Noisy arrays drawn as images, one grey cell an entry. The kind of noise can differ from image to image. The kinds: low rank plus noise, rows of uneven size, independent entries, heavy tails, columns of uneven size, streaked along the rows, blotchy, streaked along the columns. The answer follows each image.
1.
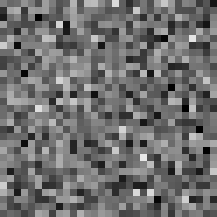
independent entries
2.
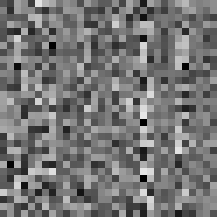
columns of uneven size
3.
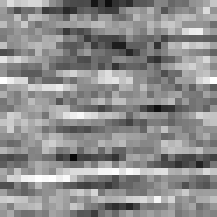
streaked along the rows
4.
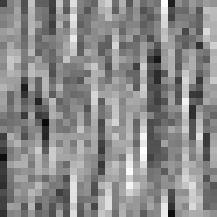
streaked along the columns
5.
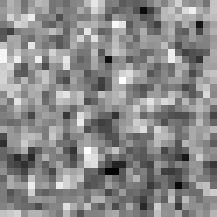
blotchy
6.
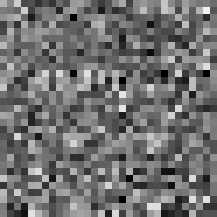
low rank plus noise
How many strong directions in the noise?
three or four
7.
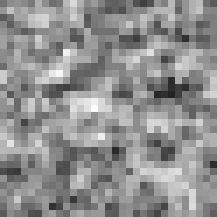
blotchy
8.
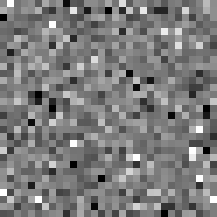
heavy tails
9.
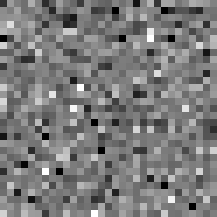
heavy tails
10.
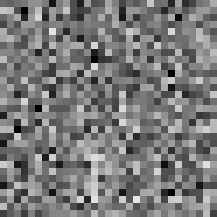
low rank plus noise
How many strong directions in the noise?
three or four
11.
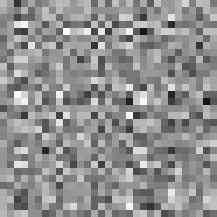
low rank plus noise
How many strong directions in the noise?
one
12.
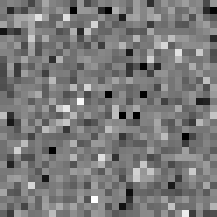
heavy tails
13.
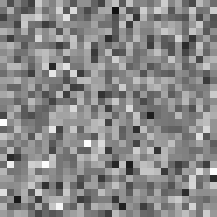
independent entries
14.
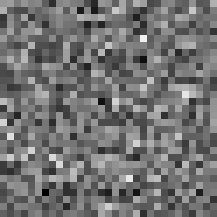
independent entries
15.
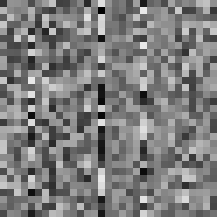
columns of uneven size
